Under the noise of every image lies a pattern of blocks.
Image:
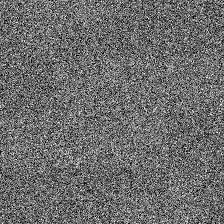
the same after a half turn
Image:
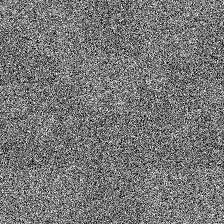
left and right mirror each other
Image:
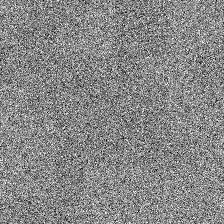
no symmetry
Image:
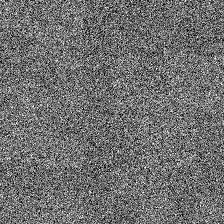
no symmetry
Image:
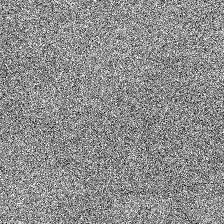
no symmetry
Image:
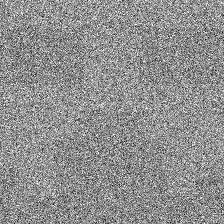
left and right mirror each other
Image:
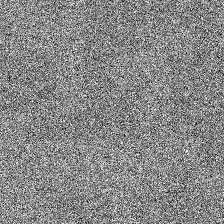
no symmetry
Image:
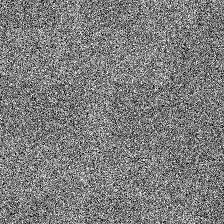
top and bottom mirror each other
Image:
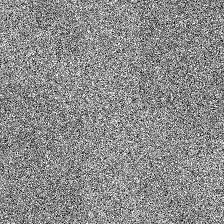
the same after a half turn
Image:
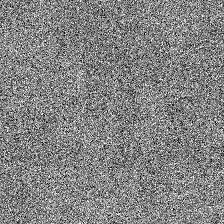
no symmetry
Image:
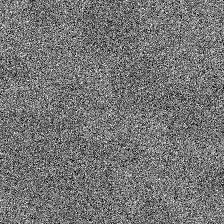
mirrored about the diagonal from the bottom left
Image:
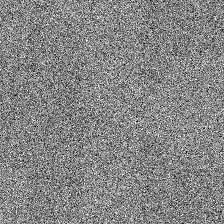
top and bottom mirror each other
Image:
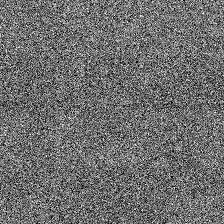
left and right mirror each other
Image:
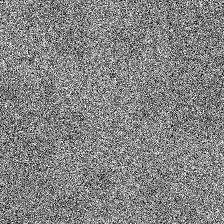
the same after a half turn
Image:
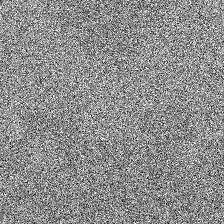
left and right mirror each other
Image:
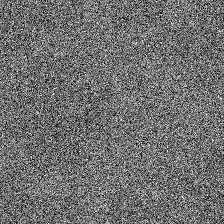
top and bottom mirror each other
